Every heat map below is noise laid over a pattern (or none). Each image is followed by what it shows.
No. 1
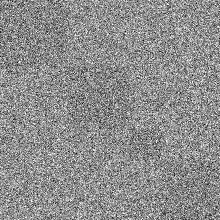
blocks along the diagonal
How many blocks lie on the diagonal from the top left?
4
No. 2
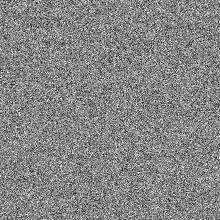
only noise
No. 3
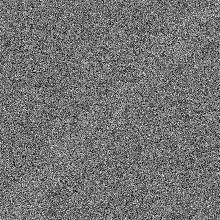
a diagonal band
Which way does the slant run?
bottom left to top right
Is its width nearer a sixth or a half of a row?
a sixth
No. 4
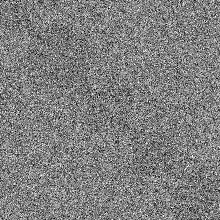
blocks along the diagonal
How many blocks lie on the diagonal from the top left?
5
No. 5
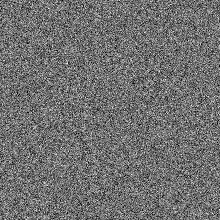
only noise
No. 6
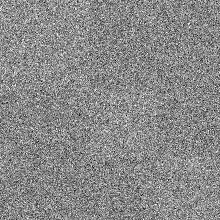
blocks along the diagonal
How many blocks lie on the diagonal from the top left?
3
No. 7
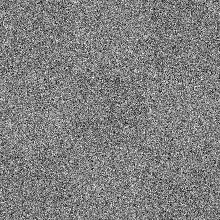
a checkerboard
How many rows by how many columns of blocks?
3 by 3
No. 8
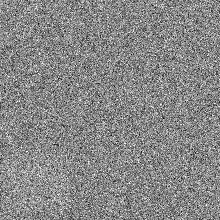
one block
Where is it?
bottom left
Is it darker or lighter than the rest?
lighter
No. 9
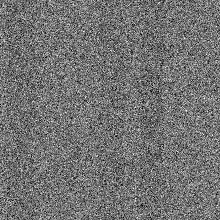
bands of columns
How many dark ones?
3
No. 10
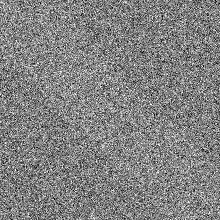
a diagonal band
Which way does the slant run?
top left to bottom right
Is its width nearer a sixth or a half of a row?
a half
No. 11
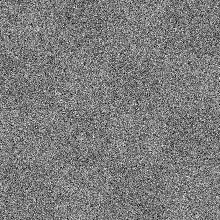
a checkerboard
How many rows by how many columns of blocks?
4 by 4
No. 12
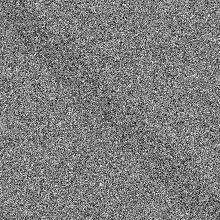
a diagonal band
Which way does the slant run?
top left to bottom right
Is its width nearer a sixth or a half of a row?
a sixth
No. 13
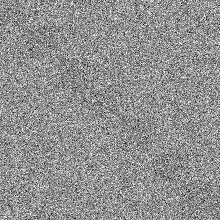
blocks along the diagonal
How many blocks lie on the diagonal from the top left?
7
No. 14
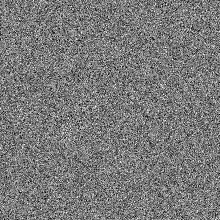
only noise
